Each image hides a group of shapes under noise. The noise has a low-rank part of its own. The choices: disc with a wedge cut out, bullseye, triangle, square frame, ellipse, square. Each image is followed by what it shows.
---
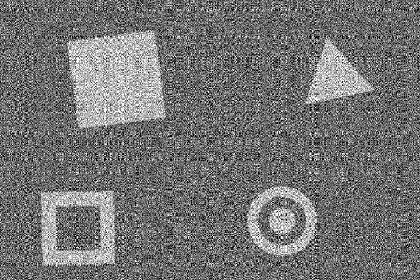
top left: square; top right: triangle; bottom left: square frame; bottom right: bullseye
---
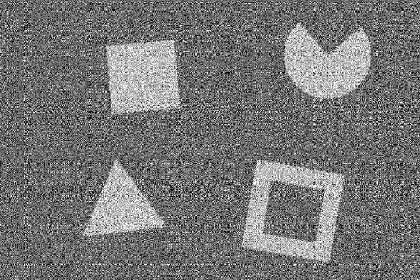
top left: square; top right: disc with a wedge cut out; bottom left: triangle; bottom right: square frame
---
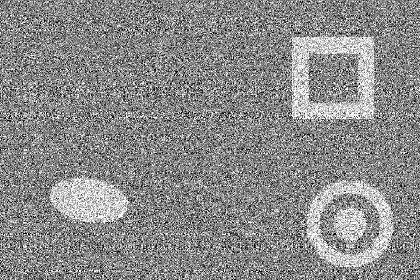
top right: square frame; bottom left: ellipse; bottom right: bullseye
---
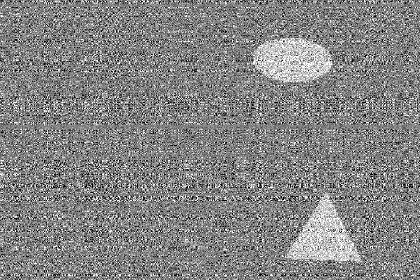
top right: ellipse; bottom right: triangle
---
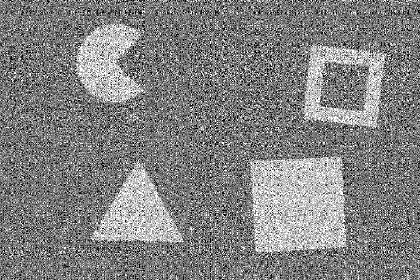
top left: disc with a wedge cut out; top right: square frame; bottom left: triangle; bottom right: square
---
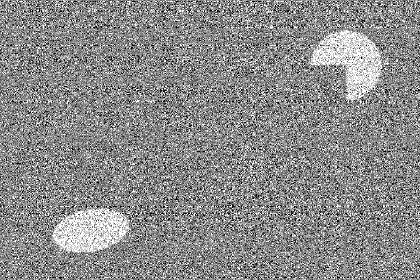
top right: disc with a wedge cut out; bottom left: ellipse
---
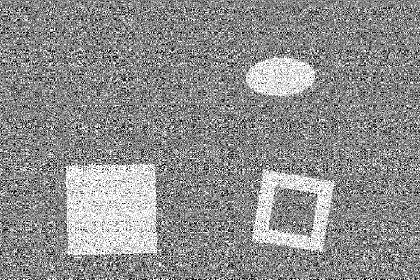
top right: ellipse; bottom left: square; bottom right: square frame
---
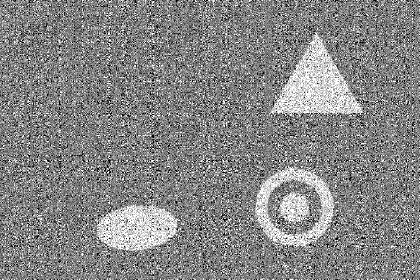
top right: triangle; bottom left: ellipse; bottom right: bullseye
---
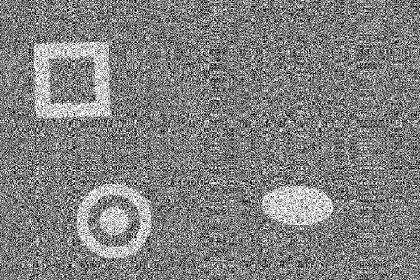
top left: square frame; bottom left: bullseye; bottom right: ellipse
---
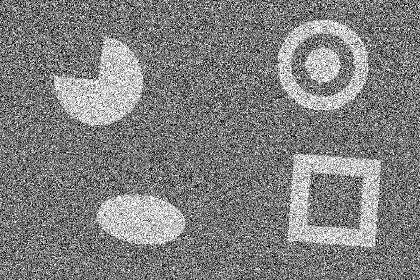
top left: disc with a wedge cut out; top right: bullseye; bottom left: ellipse; bottom right: square frame
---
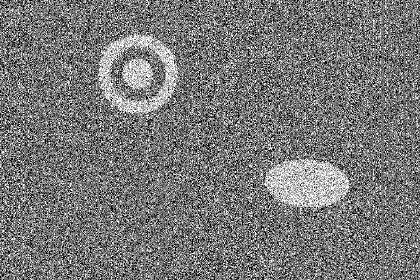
top left: bullseye; bottom right: ellipse
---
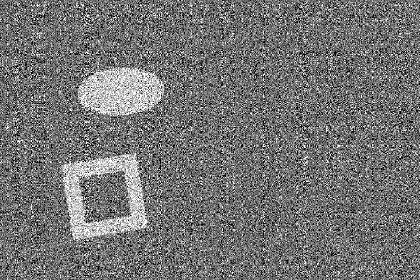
top left: ellipse; bottom left: square frame
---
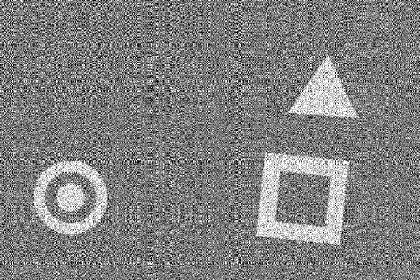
top right: triangle; bottom left: bullseye; bottom right: square frame
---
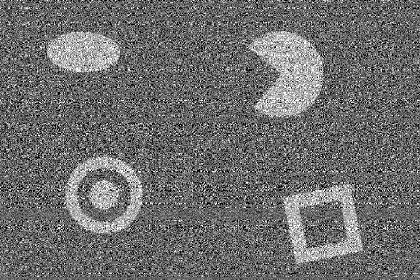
top left: ellipse; top right: disc with a wedge cut out; bottom left: bullseye; bottom right: square frame
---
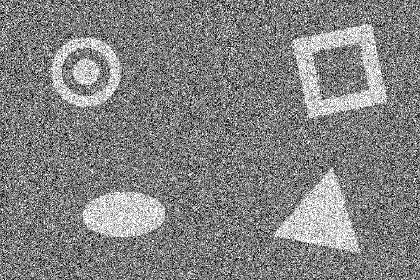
top left: bullseye; top right: square frame; bottom left: ellipse; bottom right: triangle
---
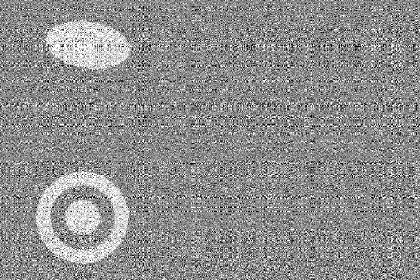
top left: ellipse; bottom left: bullseye
